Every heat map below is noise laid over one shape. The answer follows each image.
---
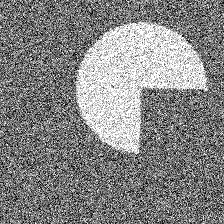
disc with a wedge cut out
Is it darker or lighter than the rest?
lighter
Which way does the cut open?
down and right
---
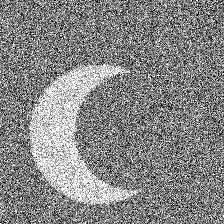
crescent
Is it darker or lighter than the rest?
lighter
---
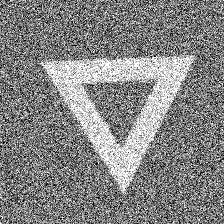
triangle frame
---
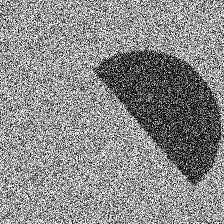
half disc
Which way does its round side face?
up and right
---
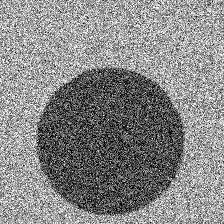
disc
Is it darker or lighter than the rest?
darker
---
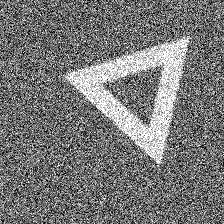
triangle frame
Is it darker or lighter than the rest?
lighter
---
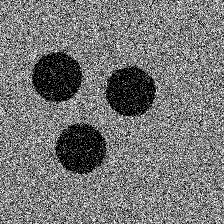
three dots
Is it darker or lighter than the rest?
darker
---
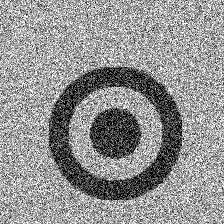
bullseye
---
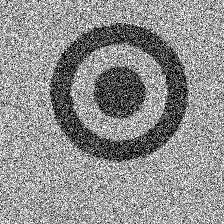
bullseye
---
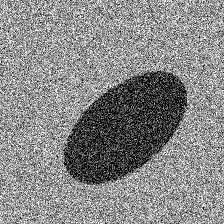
ellipse
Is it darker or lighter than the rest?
darker
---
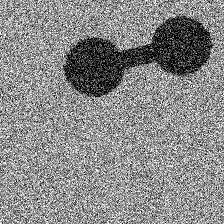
dumbbell
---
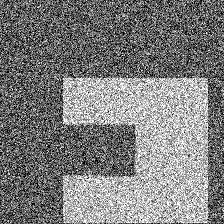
square with a notch
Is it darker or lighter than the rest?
lighter
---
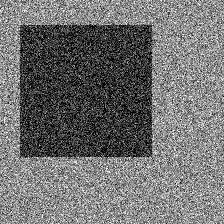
square
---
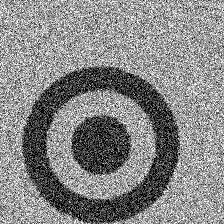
bullseye
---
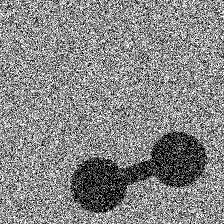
dumbbell
